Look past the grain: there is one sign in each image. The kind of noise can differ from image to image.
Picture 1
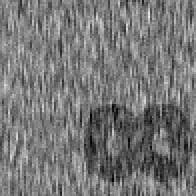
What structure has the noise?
streaked along the columns
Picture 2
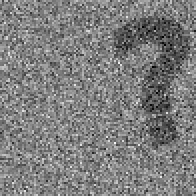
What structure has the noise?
independent entries
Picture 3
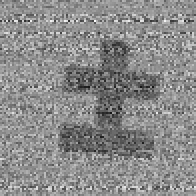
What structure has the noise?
rows of uneven size
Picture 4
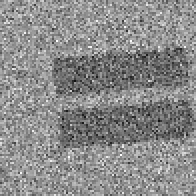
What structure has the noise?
independent entries
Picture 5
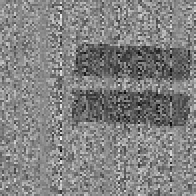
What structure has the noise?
columns of uneven size
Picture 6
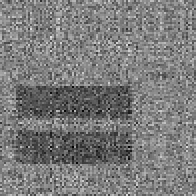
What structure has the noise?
low rank plus noise
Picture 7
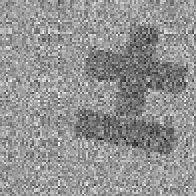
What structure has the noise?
low rank plus noise
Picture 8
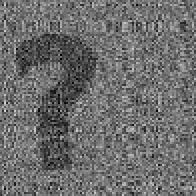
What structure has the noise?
low rank plus noise
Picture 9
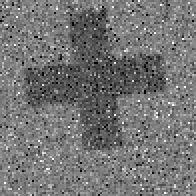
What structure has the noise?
heavy tails
